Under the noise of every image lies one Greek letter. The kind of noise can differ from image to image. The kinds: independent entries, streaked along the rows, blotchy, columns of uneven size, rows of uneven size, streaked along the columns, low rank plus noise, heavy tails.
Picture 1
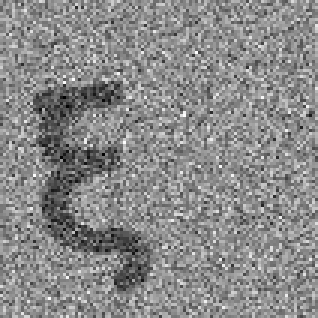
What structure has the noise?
independent entries
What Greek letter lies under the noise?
xi
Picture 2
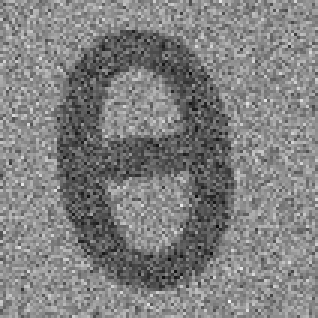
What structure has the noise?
independent entries
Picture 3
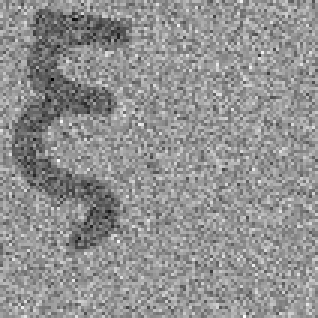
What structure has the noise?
independent entries
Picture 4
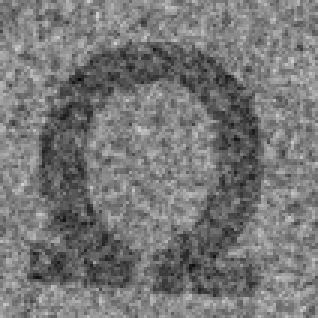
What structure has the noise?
blotchy
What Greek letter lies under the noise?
omega
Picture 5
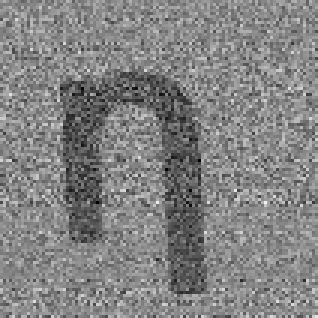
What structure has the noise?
rows of uneven size
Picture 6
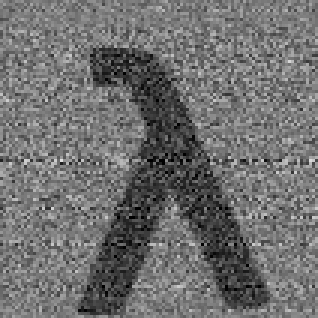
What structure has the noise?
rows of uneven size
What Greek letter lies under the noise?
lambda
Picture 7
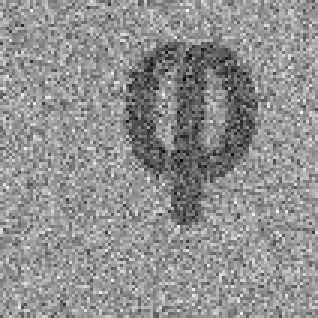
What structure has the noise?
independent entries
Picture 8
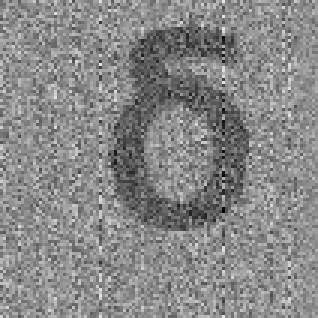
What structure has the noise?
columns of uneven size
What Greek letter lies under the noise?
delta
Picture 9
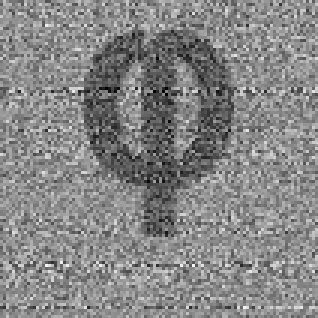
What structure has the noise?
rows of uneven size
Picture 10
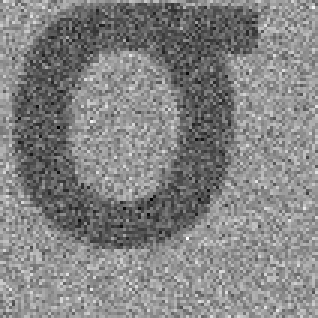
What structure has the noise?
independent entries
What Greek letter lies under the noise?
sigma
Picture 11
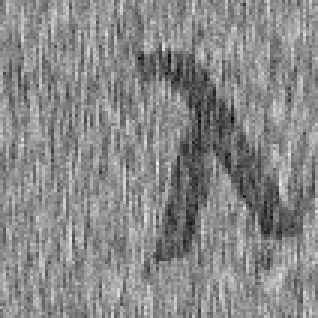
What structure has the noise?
streaked along the columns
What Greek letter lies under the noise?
lambda
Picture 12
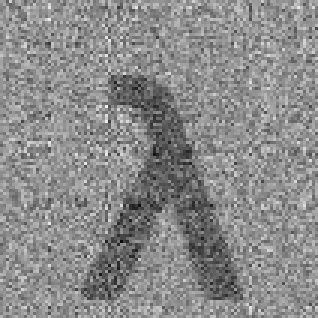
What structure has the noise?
low rank plus noise
